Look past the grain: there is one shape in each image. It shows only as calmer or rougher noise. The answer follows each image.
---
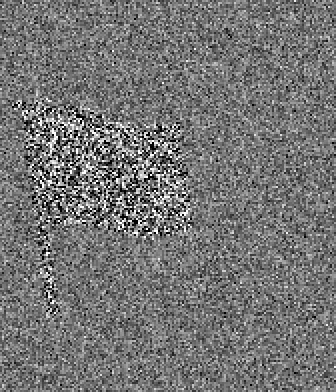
flag
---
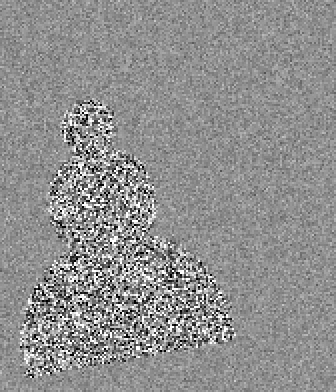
chess pawn
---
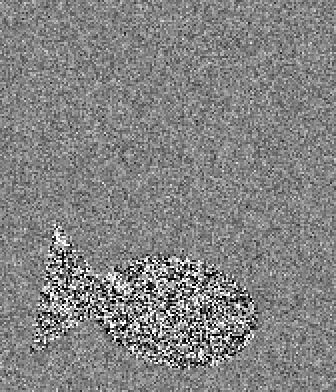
fish
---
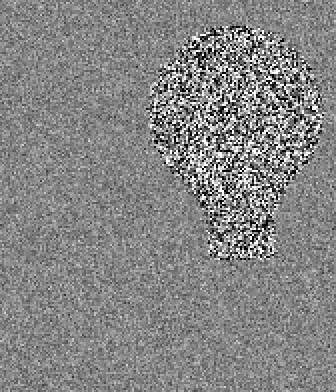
light bulb
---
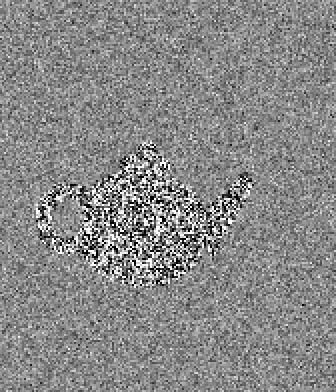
teapot
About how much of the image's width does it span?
two thirds
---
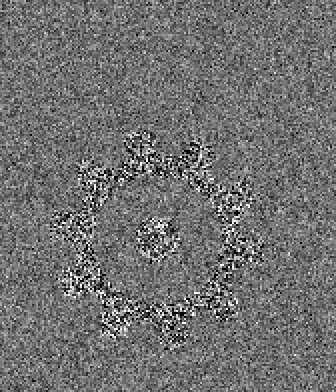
gear
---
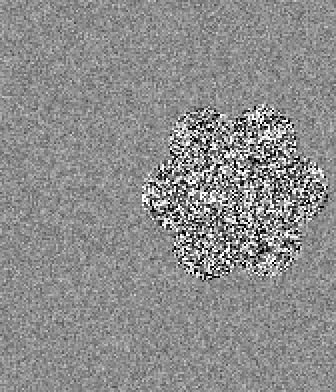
flower
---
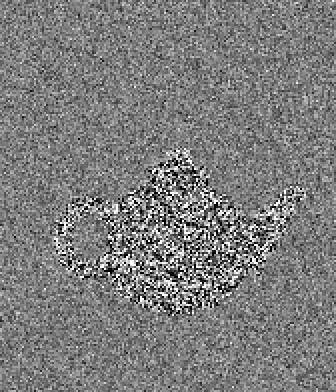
teapot
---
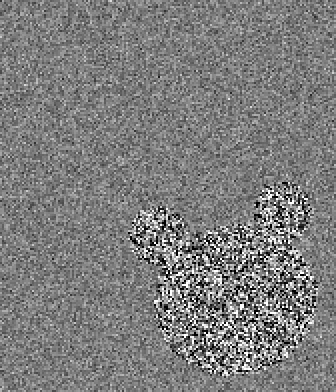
bear's head
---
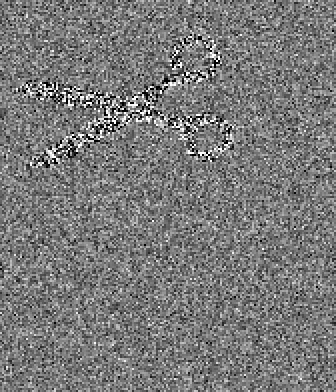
pair of scissors
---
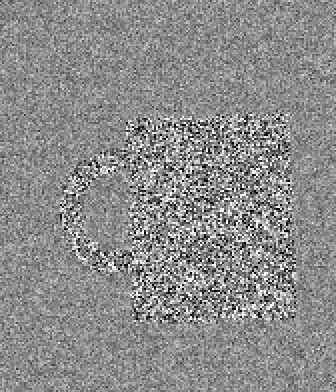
cup
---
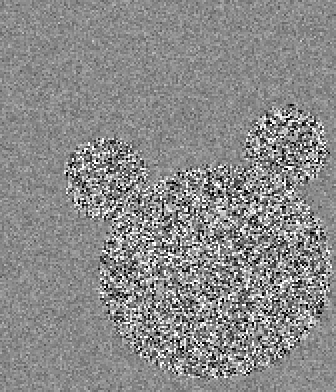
bear's head
